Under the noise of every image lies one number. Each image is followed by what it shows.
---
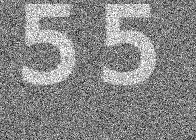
55
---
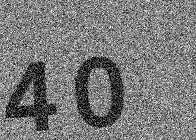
40
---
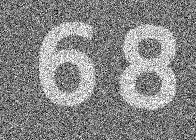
68
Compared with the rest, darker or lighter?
lighter
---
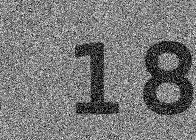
18
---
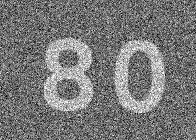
80
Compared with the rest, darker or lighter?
lighter
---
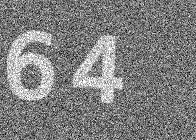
64
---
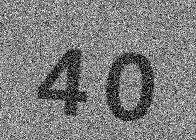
40
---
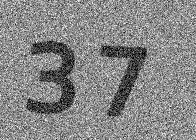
37
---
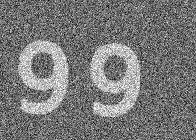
99
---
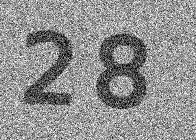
28
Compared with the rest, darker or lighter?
darker
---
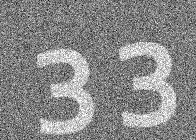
33
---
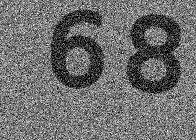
68
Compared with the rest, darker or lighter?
darker
